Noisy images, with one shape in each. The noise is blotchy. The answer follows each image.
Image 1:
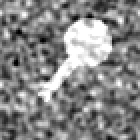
light lollipop
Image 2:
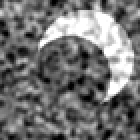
light crescent
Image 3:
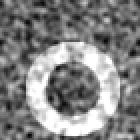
light ring
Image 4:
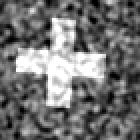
light cross
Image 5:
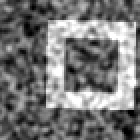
light square frame
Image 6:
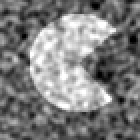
light disc with a wedge cut out
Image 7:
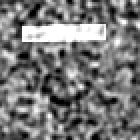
light bar
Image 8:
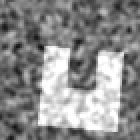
light square with a notch
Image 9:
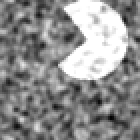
light disc with a wedge cut out
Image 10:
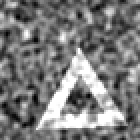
light triangle frame
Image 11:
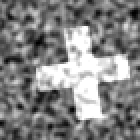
light cross
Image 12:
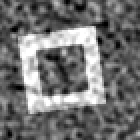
light square frame
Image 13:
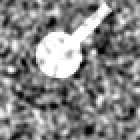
light lollipop
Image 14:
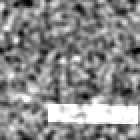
light bar
